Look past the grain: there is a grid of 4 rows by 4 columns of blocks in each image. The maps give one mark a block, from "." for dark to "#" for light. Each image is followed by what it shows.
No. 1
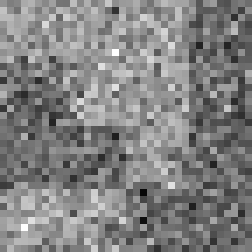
# # # .
. # # .
. . # .
# # . .
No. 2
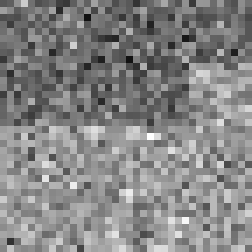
. . . .
. . . #
# # # #
# # # #
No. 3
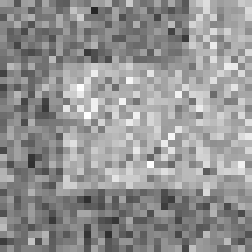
. . . #
. # # #
. # # #
. . . .
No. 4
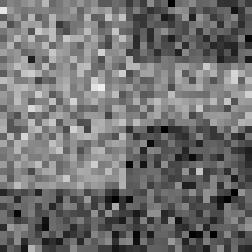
# # . .
# # # #
# # . .
. . . .
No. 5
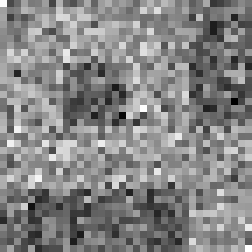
# # # .
# . # .
# # # #
. . . #
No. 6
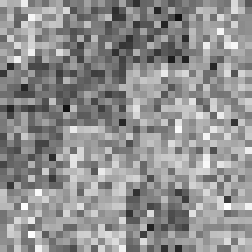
# . . #
. . # #
. # # #
# # . #
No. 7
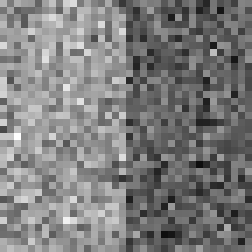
# # . .
# # . .
# # . .
# # . .
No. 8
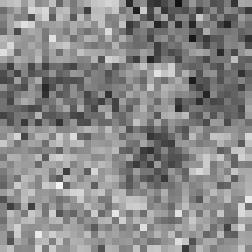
# # . .
. . # .
# # . #
# # # #
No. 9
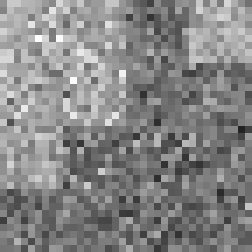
# # . #
# # . .
# . . .
. . . .
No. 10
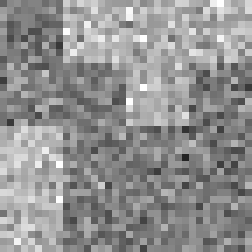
. # # #
. . # .
# . . .
# . . .
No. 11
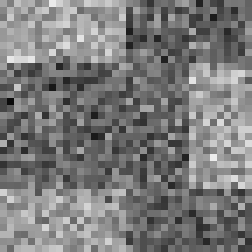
# # . .
. . . #
. . . #
# # . .
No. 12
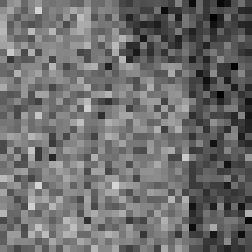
# # . .
# # # .
# # # .
# # # .
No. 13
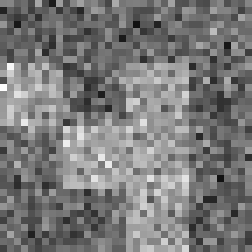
. . . .
# . # .
. # # .
. . # .
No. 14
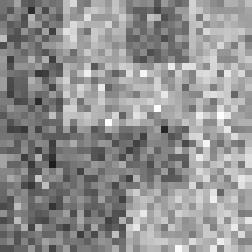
. # . #
. # # #
. . . #
. . # #
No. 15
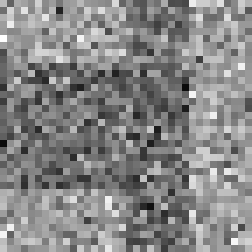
# # . #
. . . #
. . . #
# # . #
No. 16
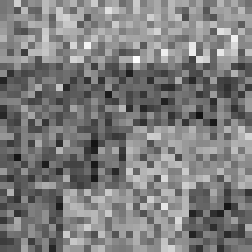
# # # #
. . . .
. . # #
. # # .
